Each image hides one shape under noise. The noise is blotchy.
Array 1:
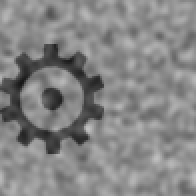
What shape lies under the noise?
gear
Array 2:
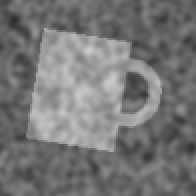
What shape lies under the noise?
cup
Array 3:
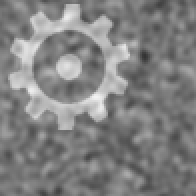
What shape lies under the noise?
gear
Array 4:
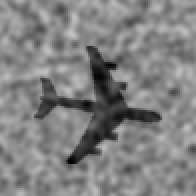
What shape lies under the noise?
airplane
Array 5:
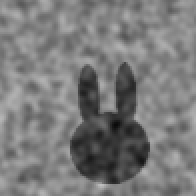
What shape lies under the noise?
rabbit's head
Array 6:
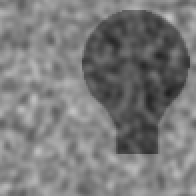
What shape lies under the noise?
light bulb
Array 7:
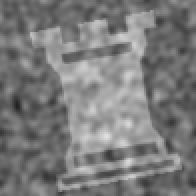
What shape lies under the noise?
chess rook
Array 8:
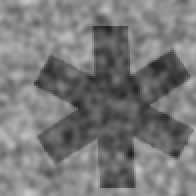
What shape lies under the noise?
asterisk
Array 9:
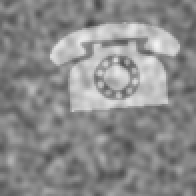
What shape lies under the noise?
telephone
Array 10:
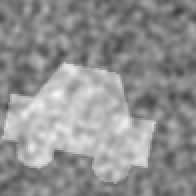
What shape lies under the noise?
car
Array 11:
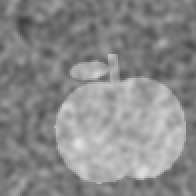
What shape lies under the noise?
apple
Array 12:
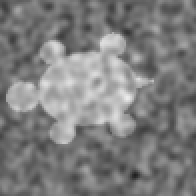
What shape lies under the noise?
turtle
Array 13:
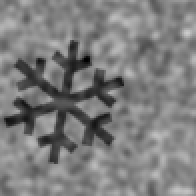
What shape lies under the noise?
snowflake
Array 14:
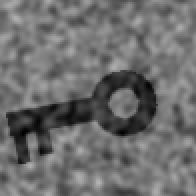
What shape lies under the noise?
key
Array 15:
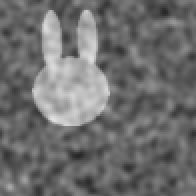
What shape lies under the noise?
rabbit's head
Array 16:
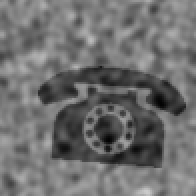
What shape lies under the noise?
telephone
